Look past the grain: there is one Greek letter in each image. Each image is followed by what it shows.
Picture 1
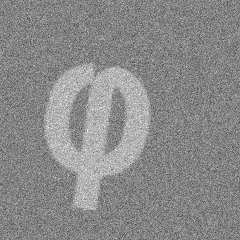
phi
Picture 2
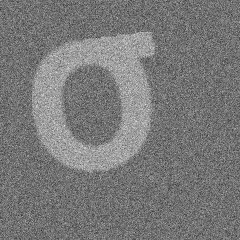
sigma
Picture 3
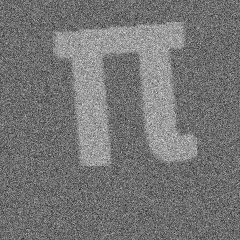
pi
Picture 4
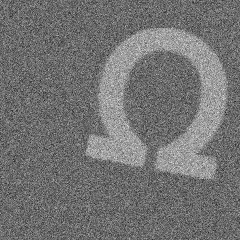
omega
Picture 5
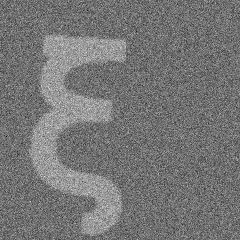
xi
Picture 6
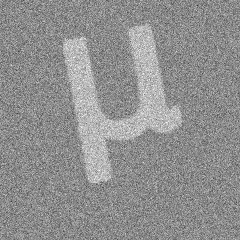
mu
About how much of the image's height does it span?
two thirds
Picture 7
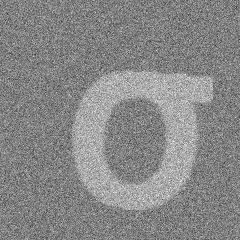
sigma
